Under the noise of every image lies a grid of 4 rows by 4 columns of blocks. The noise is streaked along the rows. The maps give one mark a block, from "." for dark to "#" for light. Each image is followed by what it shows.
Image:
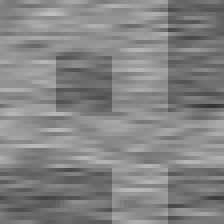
# # # .
# . # .
# # # #
. . # .
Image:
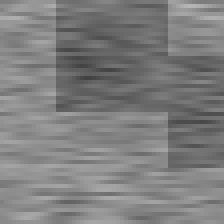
# . . #
# . . .
# # # .
# # # #
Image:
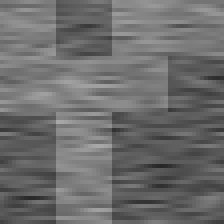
# . # #
# # # .
. # . .
. # . .
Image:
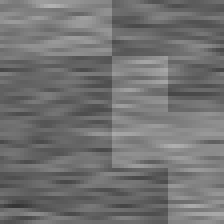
# # . .
. . # .
. . # #
. . . #
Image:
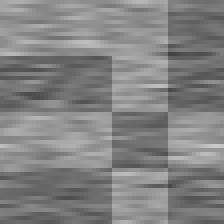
# # # .
. . # .
# # . #
. . # .
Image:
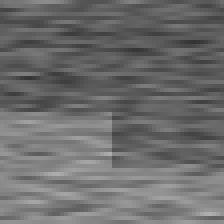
. . . .
. . . .
# # . .
# # # #
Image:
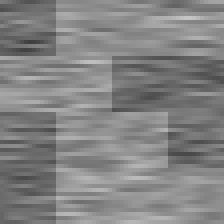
. # # #
# # . .
. # # .
. # # #
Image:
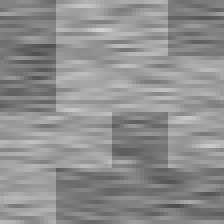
. # # .
. # # #
# # . #
# . . .
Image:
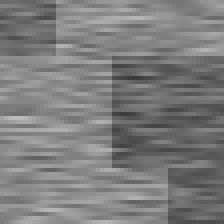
. # # #
# # . .
# # . .
# # # .
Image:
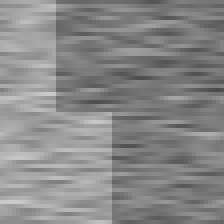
# . . .
# . . .
# # . .
# # . .
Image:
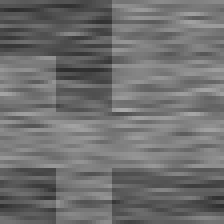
. . # #
# . # #
# # # #
. # . .
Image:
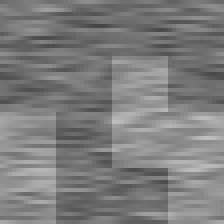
. . . .
. . # .
# . # #
# . . #
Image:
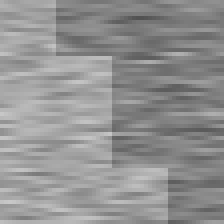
# . . .
# # . .
# # . .
# # # .
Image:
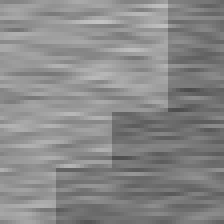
# # # .
# # # .
# # . .
# . . .
